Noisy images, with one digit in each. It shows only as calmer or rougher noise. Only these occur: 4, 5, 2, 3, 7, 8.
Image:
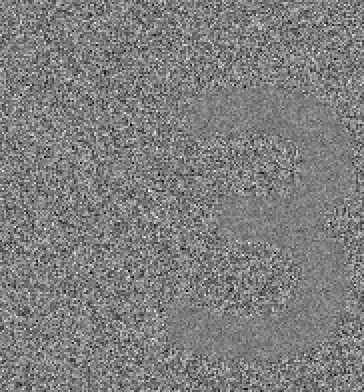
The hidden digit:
3
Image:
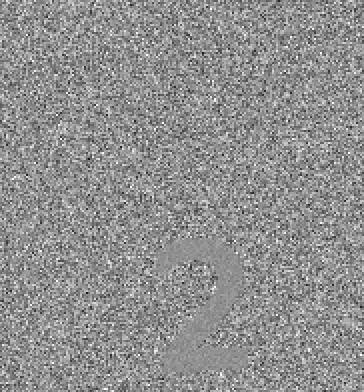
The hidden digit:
2
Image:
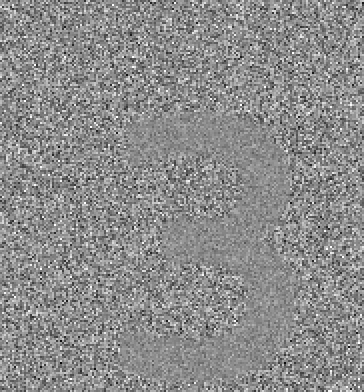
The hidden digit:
3
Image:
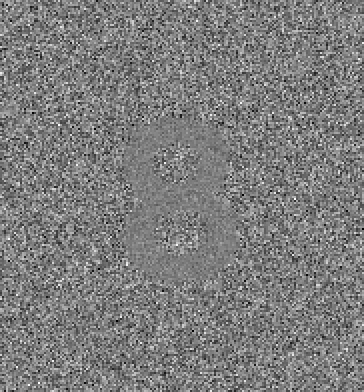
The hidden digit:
8
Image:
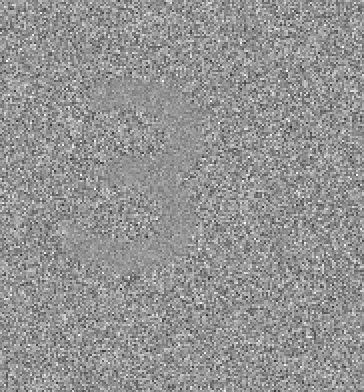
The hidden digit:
3
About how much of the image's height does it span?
half
